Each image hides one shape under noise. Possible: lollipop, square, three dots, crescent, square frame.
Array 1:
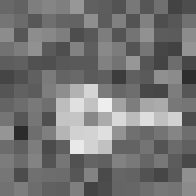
lollipop
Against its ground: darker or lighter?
lighter
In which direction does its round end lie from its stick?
left
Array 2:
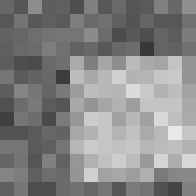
square
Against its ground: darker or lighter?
lighter
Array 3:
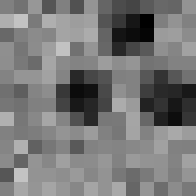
three dots
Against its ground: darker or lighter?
darker
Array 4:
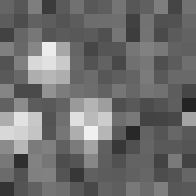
three dots
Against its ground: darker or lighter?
lighter
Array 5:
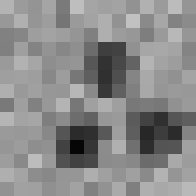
three dots
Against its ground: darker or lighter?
darker
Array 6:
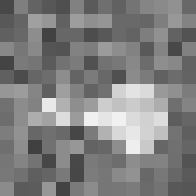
lollipop
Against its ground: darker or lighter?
lighter
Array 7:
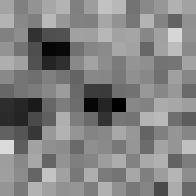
three dots
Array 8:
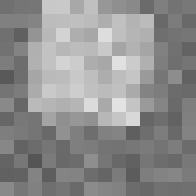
square
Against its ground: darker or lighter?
lighter
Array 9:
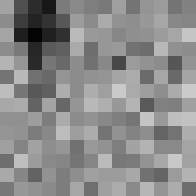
lollipop
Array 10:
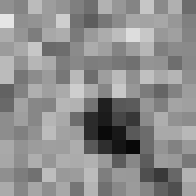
lollipop
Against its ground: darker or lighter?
darker
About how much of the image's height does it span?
half
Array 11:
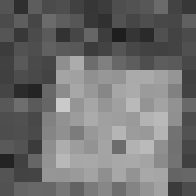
square
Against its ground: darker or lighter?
lighter
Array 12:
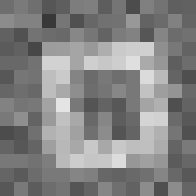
square frame
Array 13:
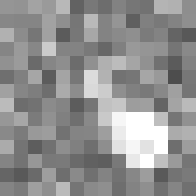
lollipop
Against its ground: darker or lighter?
lighter
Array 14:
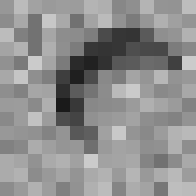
crescent
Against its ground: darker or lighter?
darker
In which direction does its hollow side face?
down and right
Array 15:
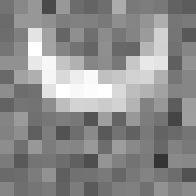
crescent
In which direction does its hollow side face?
up
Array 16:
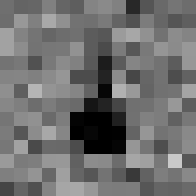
lollipop
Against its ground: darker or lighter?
darker
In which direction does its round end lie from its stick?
down
